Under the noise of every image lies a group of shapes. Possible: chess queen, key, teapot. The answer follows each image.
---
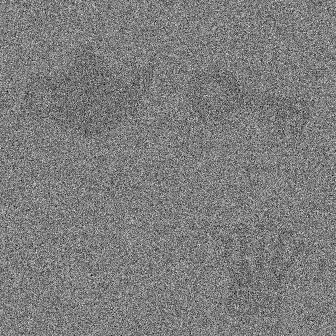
top left: teapot; top right: key; bottom right: chess queen
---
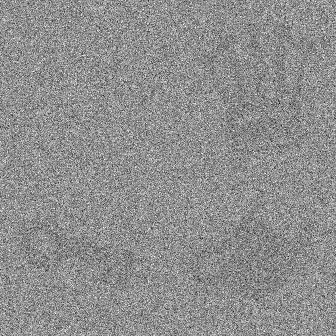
top right: chess queen; bottom left: key; bottom right: teapot
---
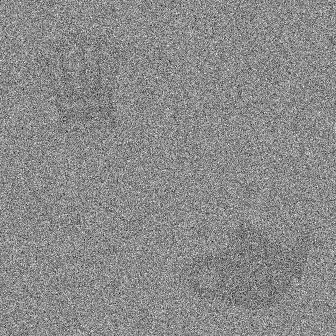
top left: chess queen; bottom right: teapot
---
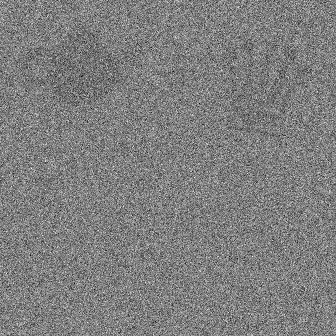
top left: teapot; top right: chess queen
